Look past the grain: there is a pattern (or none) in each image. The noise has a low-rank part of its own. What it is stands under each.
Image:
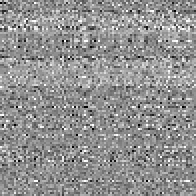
bands of rows
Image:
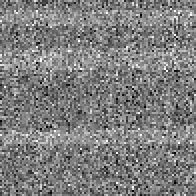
bands of rows
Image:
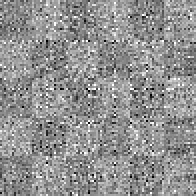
a checkerboard
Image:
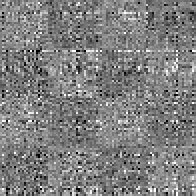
a checkerboard
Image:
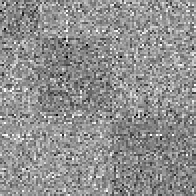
blocks along the diagonal
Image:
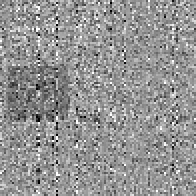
one block
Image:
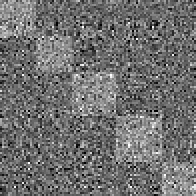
blocks along the diagonal
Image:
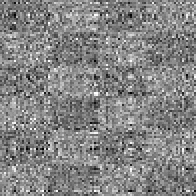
a checkerboard
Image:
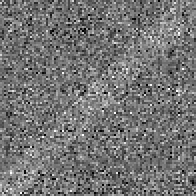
a diagonal band
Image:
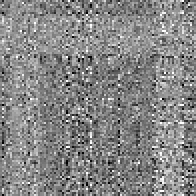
bands of rows crossing bands of columns
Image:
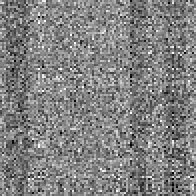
bands of columns
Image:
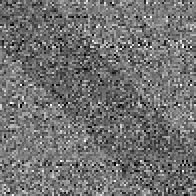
a diagonal band
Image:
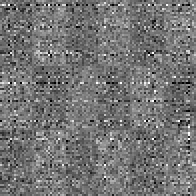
a checkerboard
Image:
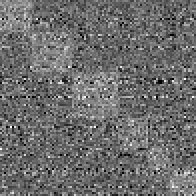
blocks along the diagonal
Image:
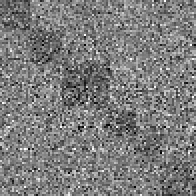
blocks along the diagonal
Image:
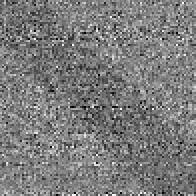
a diagonal band
